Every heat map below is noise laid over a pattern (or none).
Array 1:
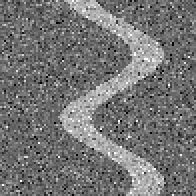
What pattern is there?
a wavy band
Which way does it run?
top to bottom
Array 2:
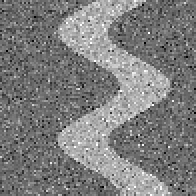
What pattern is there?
a wavy band
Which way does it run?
top to bottom
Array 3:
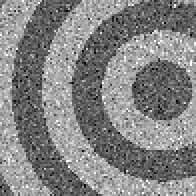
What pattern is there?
rings round one point
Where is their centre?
middle right
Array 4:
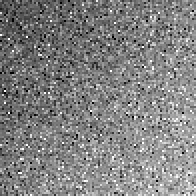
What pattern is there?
a smooth slope
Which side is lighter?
bottom right
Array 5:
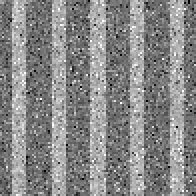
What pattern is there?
vertical stripes
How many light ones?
5
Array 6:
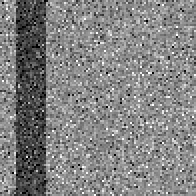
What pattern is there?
one vertical stripe
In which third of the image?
left
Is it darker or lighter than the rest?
darker
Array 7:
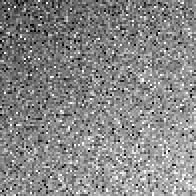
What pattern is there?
a smooth slope
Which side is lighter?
bottom right
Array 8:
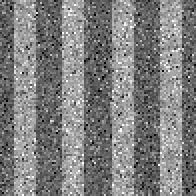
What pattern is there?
vertical stripes
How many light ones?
4
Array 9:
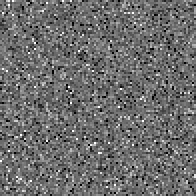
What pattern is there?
only noise
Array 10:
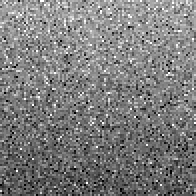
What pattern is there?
a smooth slope
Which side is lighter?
top
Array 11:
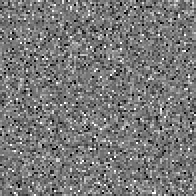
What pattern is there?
only noise
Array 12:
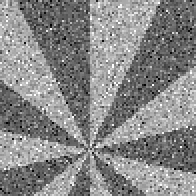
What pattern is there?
spokes from one point
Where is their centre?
bottom middle
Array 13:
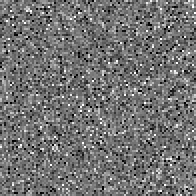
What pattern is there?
only noise
